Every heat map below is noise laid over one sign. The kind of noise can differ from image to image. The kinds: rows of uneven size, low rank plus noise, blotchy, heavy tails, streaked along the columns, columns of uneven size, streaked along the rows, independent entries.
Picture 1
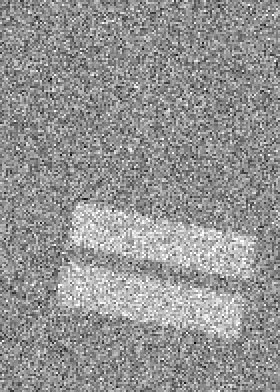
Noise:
independent entries
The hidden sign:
equals sign
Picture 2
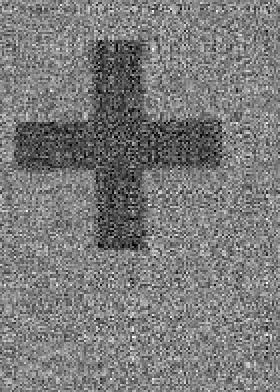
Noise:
low rank plus noise
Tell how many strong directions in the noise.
five to eight
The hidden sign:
plus sign
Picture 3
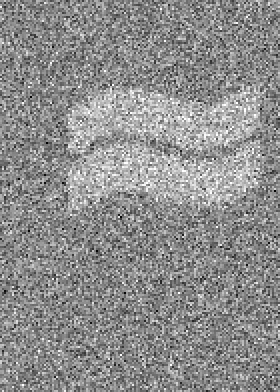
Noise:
independent entries
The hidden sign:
approximately sign
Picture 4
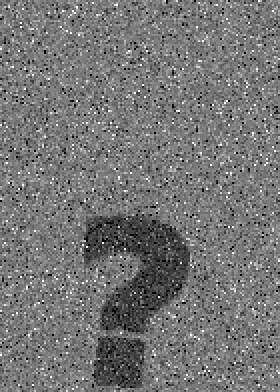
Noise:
heavy tails
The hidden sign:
question mark
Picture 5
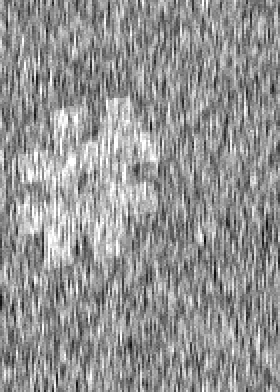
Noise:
streaked along the columns
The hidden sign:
hash sign
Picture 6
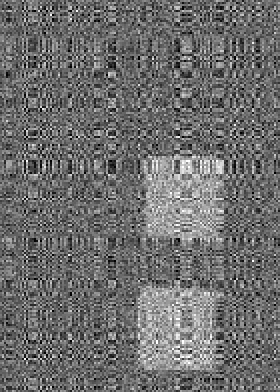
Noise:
low rank plus noise
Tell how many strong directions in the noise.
one
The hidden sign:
colon
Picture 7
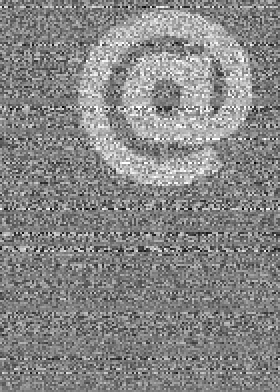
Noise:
rows of uneven size
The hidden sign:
at sign
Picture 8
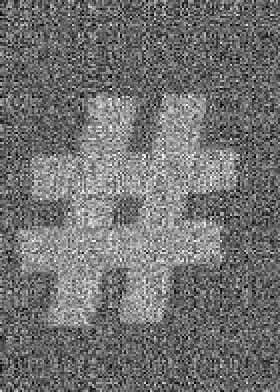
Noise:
low rank plus noise
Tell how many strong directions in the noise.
three or four
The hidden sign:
hash sign
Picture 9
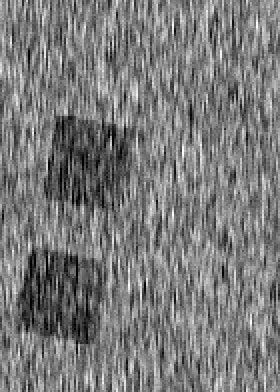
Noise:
streaked along the columns
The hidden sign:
colon
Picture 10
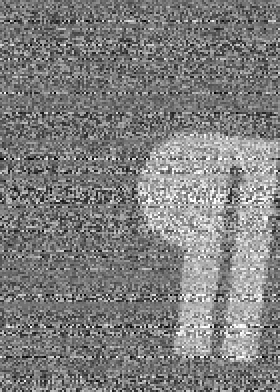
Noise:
rows of uneven size
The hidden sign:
pilcrow
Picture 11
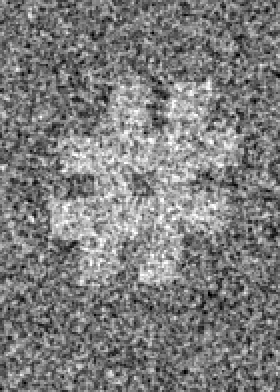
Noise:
blotchy
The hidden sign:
hash sign
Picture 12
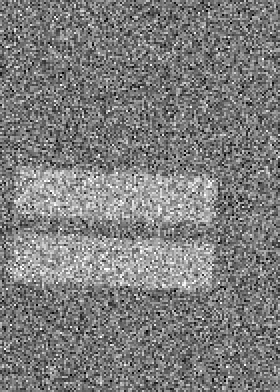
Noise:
independent entries
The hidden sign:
equals sign
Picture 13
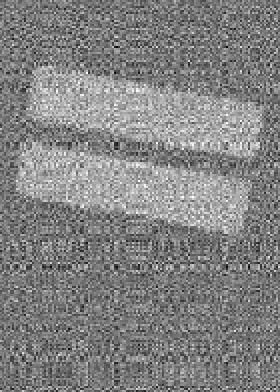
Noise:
low rank plus noise
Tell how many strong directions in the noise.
two
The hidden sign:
equals sign
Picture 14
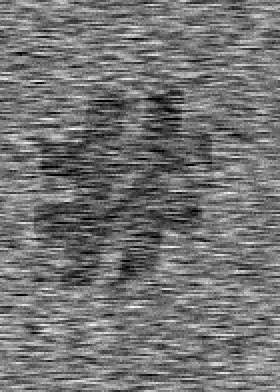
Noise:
streaked along the rows
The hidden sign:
hash sign
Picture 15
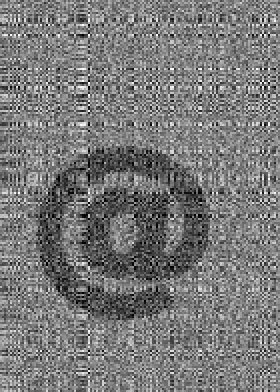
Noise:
low rank plus noise
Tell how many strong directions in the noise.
one
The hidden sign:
at sign
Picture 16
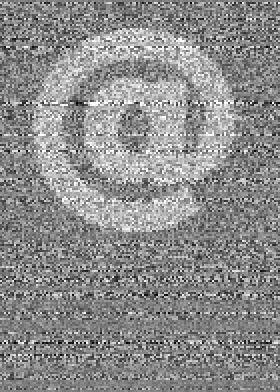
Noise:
rows of uneven size
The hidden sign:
at sign
